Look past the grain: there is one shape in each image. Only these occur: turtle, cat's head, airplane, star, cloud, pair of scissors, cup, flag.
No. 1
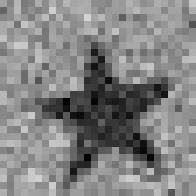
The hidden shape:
star
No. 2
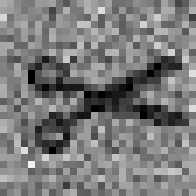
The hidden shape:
pair of scissors
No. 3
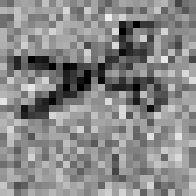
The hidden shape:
pair of scissors
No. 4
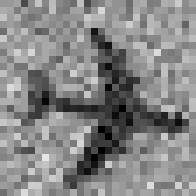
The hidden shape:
airplane
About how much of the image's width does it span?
nearly all
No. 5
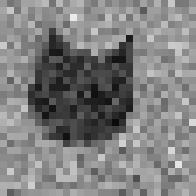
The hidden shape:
cat's head
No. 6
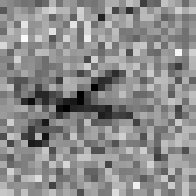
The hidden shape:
pair of scissors
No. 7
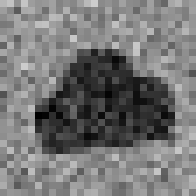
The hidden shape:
cloud
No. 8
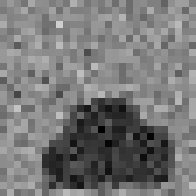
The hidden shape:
cloud
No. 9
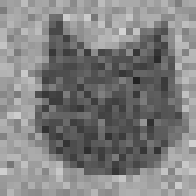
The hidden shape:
cat's head
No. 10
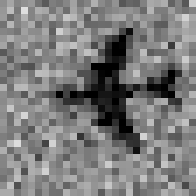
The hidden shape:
airplane
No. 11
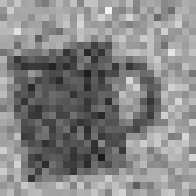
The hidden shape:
cup
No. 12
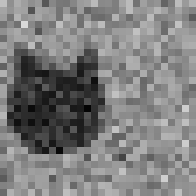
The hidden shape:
cat's head
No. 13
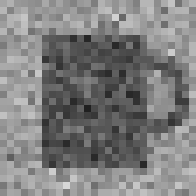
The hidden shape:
cup
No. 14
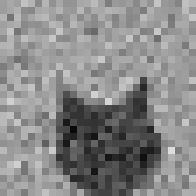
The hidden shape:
cat's head
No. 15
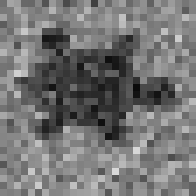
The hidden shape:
turtle
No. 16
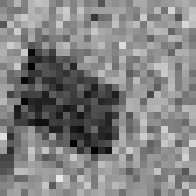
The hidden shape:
flag
